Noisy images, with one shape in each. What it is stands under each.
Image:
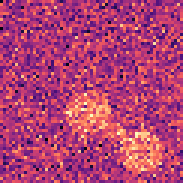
dumbbell
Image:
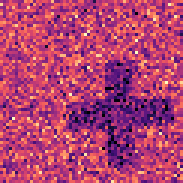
cross
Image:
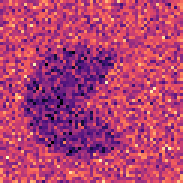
disc with a wedge cut out
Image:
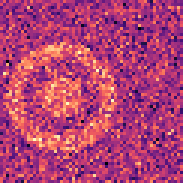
bullseye
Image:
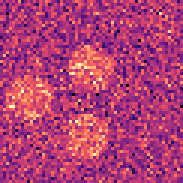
three dots
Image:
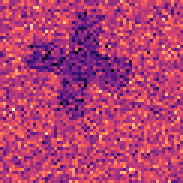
cross
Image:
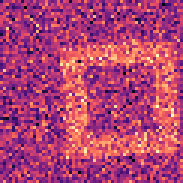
square frame
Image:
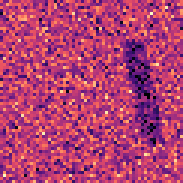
bar
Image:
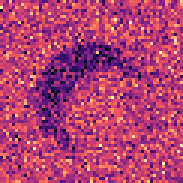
crescent
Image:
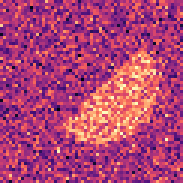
half disc
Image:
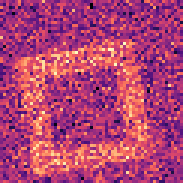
square frame
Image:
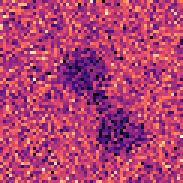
dumbbell
